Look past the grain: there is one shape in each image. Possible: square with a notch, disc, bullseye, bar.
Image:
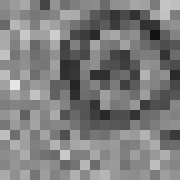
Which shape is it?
bullseye
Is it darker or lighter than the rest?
darker
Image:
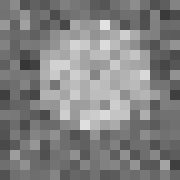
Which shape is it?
disc
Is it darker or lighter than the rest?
lighter
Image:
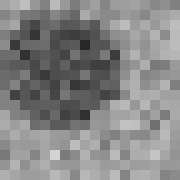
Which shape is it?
disc
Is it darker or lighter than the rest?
darker
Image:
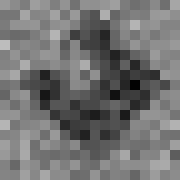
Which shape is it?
square with a notch
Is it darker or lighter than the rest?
darker
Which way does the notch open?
up and left
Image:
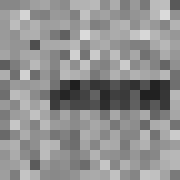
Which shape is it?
bar
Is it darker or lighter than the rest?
darker
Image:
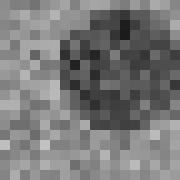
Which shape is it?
disc
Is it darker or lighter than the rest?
darker
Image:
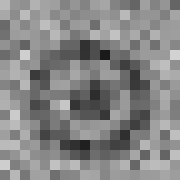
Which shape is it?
bullseye
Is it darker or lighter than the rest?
darker
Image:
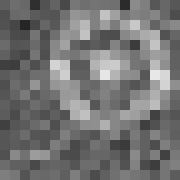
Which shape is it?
bullseye
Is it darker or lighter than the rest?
lighter
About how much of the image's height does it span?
two thirds
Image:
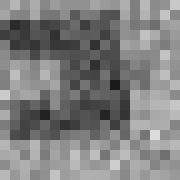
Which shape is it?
square with a notch
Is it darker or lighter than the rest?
darker
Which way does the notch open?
left
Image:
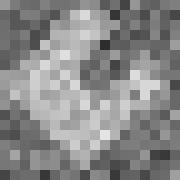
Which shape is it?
square with a notch
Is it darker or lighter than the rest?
lighter
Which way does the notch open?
up and right
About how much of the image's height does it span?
nearly all
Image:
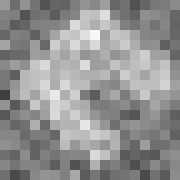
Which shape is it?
square with a notch
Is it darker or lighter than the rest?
lighter
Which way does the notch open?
down and right
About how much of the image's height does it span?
nearly all
